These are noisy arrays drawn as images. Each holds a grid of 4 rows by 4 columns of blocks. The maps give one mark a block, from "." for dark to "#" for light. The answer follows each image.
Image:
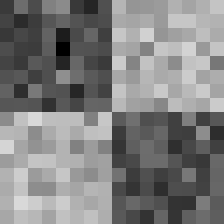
. . # #
. . # #
# # . .
# # . .
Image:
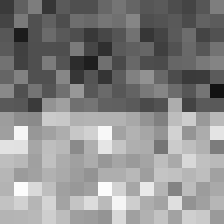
. . . .
. . . .
# # # #
# # # #
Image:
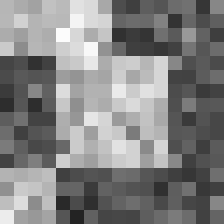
# # . .
. # # .
. # # .
# . . .
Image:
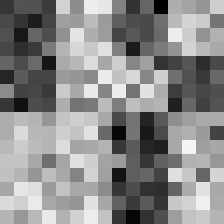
. # . #
. # # .
# # . #
# # . #
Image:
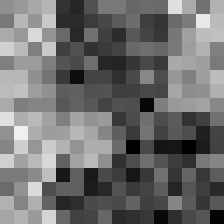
# . . #
# . . #
# # . .
# . . .
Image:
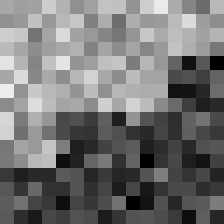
# # # #
# # # .
# . . .
. . . .
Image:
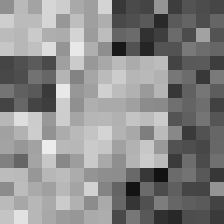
# # . .
. # # .
# # # .
# # . .
